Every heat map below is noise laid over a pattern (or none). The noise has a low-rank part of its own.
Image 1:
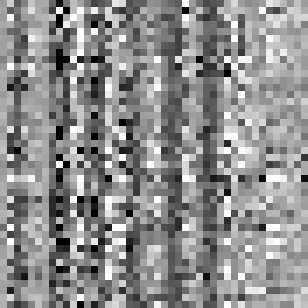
bands of columns
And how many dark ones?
6
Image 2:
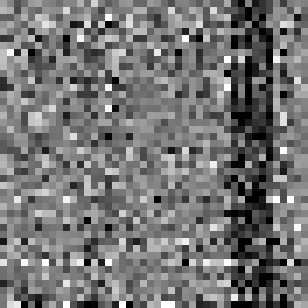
one band of columns
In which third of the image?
right
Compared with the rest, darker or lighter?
darker
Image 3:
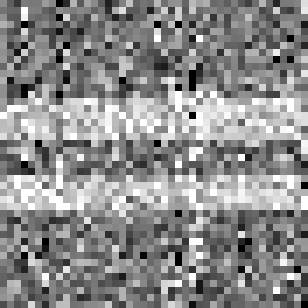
bands of rows
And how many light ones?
2
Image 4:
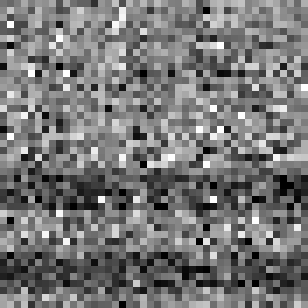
bands of rows
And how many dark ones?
2
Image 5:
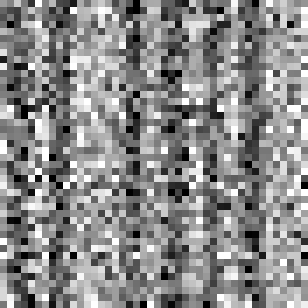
bands of columns
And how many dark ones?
6
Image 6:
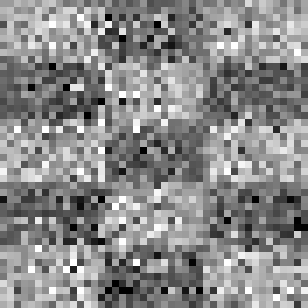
a checkerboard
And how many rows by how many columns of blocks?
5 by 3
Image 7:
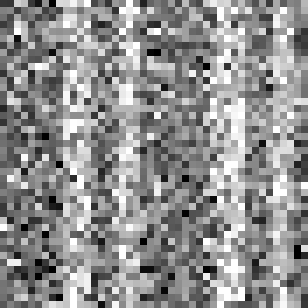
bands of columns
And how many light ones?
4
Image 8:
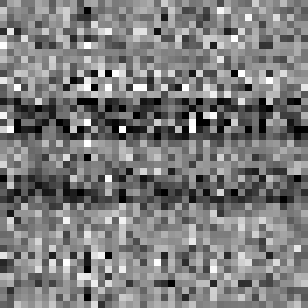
bands of rows
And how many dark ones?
2
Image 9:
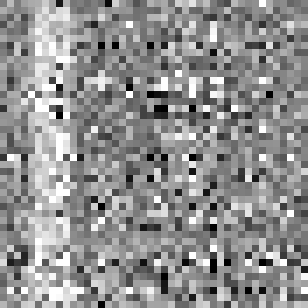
one band of columns
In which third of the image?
left
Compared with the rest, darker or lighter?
lighter
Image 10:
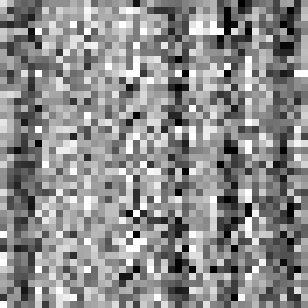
bands of columns
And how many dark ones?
4
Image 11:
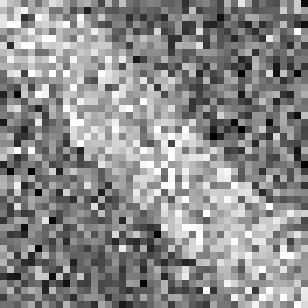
a diagonal band
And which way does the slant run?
top left to bottom right
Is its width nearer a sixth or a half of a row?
a half
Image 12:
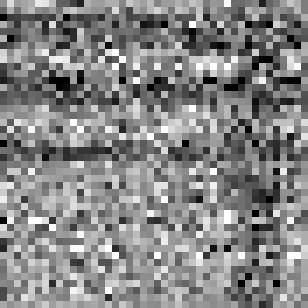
bands of rows crossing bands of columns
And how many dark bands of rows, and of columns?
3 and 1
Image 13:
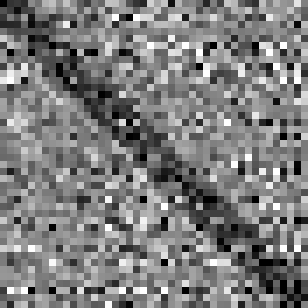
a diagonal band
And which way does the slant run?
top left to bottom right
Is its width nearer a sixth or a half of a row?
a sixth
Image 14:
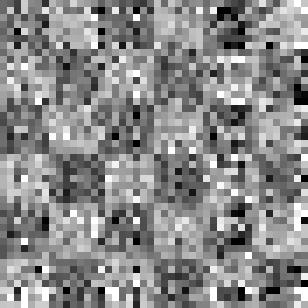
a checkerboard
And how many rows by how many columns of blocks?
6 by 6
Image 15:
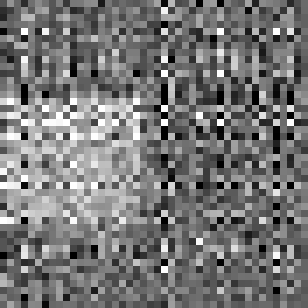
one block
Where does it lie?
middle left
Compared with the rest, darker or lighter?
lighter
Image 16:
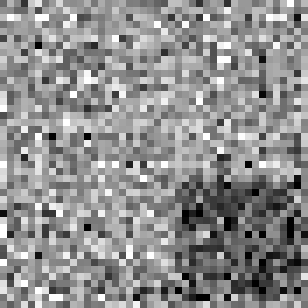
one block
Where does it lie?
bottom right
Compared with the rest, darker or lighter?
darker
